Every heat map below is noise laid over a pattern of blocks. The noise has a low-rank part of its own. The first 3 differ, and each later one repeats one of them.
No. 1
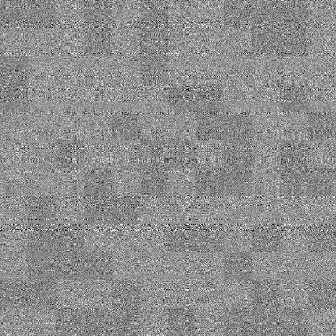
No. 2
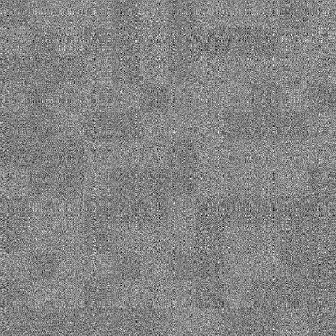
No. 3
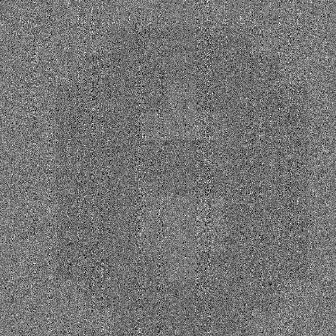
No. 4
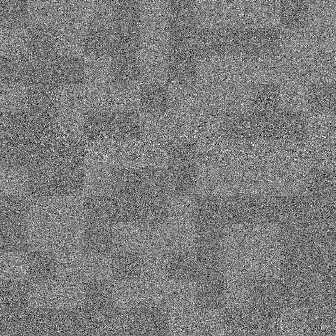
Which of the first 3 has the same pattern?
2
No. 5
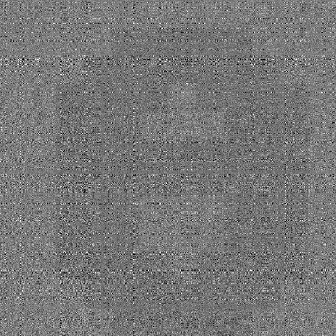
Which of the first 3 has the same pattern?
3
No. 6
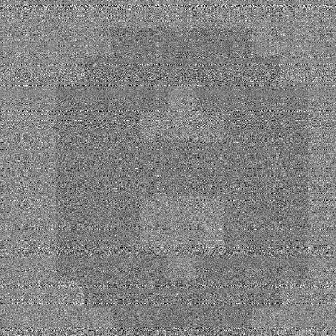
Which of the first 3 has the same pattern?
3
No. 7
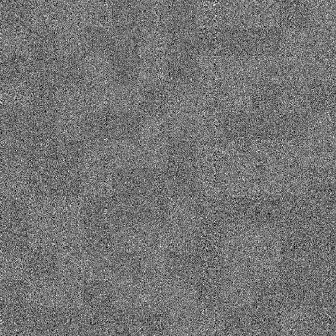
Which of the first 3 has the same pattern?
2
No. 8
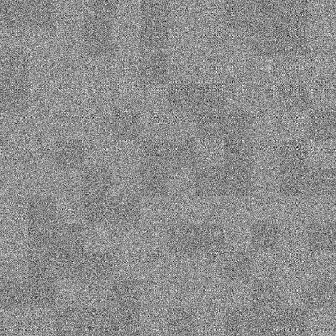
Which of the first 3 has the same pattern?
1
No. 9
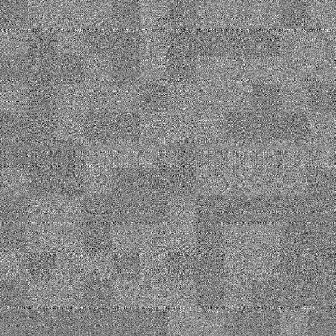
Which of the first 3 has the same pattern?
2
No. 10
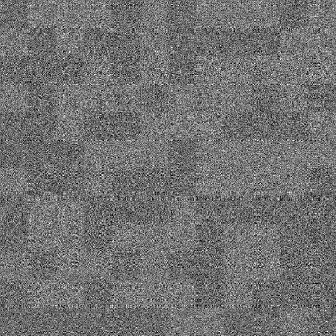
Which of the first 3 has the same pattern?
2
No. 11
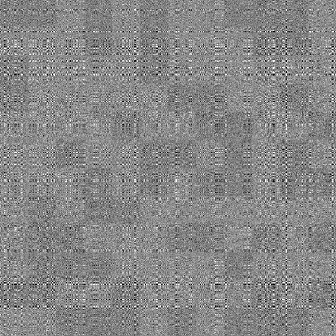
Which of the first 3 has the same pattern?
1
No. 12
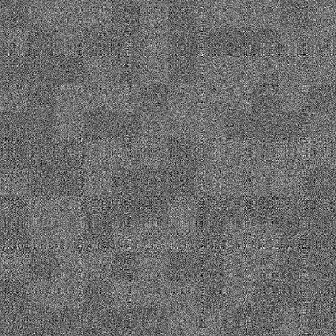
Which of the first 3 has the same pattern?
2
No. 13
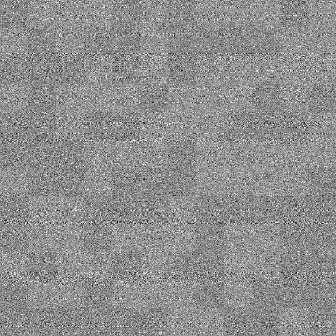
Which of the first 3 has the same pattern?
2
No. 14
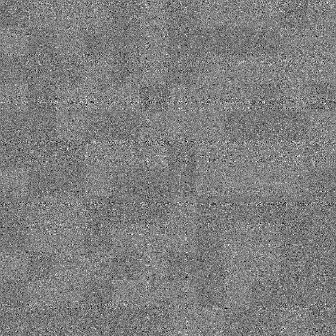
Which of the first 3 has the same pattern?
2
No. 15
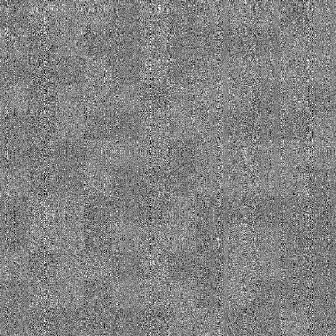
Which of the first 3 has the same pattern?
2
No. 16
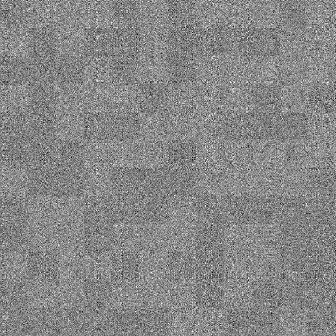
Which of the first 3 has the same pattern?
2
